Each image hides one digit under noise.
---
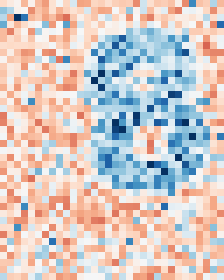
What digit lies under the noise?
8
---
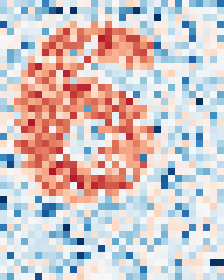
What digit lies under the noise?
6
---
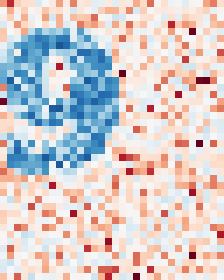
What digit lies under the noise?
9
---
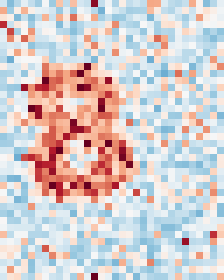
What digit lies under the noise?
8
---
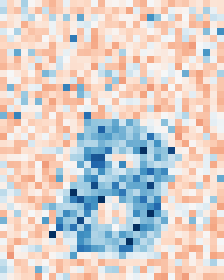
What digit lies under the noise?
8
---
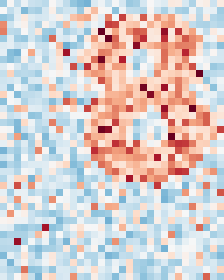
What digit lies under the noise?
8
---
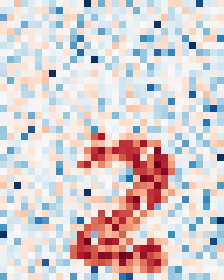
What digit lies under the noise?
2
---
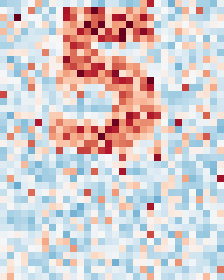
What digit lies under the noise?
5
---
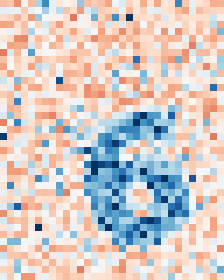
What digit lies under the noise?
6
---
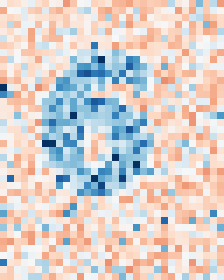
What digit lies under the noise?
6
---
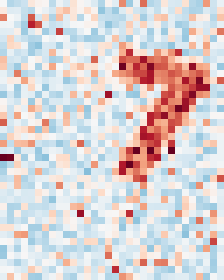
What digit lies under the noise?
7
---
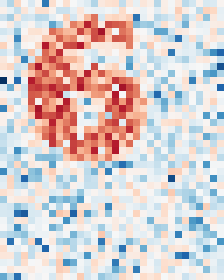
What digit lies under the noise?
6
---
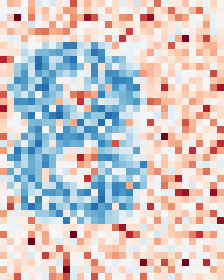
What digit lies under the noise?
8
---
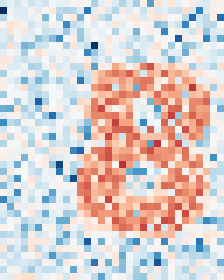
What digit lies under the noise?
8
